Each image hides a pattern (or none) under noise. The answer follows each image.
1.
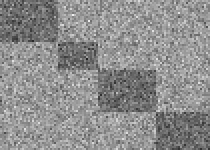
blocks along the diagonal
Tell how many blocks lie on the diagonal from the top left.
4
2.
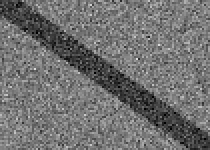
a diagonal band
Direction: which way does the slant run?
top left to bottom right
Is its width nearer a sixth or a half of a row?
a sixth
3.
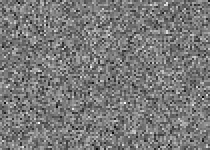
only noise
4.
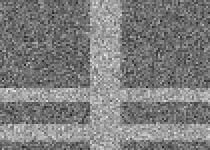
bands of rows crossing bands of columns
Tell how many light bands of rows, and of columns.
2 and 1
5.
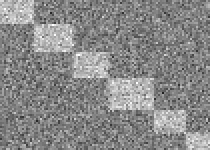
blocks along the diagonal
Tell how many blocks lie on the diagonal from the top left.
6
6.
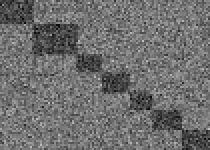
blocks along the diagonal
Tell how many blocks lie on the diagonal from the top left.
7
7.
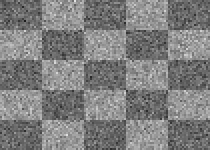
a checkerboard
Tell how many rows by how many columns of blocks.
5 by 5
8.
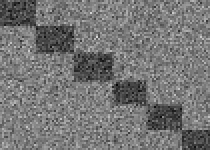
blocks along the diagonal
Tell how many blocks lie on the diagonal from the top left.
6
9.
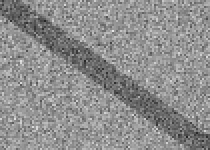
a diagonal band
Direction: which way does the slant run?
top left to bottom right
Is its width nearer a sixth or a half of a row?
a sixth
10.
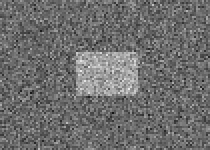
one block
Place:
centre
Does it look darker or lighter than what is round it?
lighter
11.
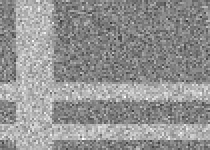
bands of rows crossing bands of columns
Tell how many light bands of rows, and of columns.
2 and 1
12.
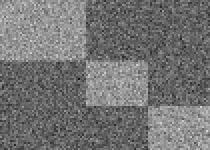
blocks along the diagonal
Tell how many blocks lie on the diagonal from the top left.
3
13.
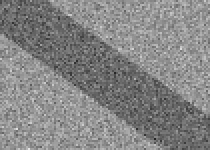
a diagonal band
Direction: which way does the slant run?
top left to bottom right
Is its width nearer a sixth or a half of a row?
a half
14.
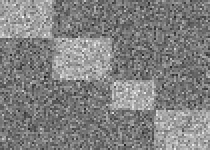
blocks along the diagonal
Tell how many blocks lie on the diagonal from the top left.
4
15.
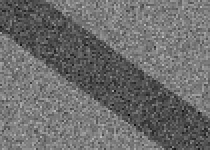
a diagonal band
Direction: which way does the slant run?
top left to bottom right
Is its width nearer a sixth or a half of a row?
a half
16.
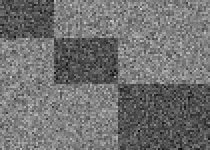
blocks along the diagonal
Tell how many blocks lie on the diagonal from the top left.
3
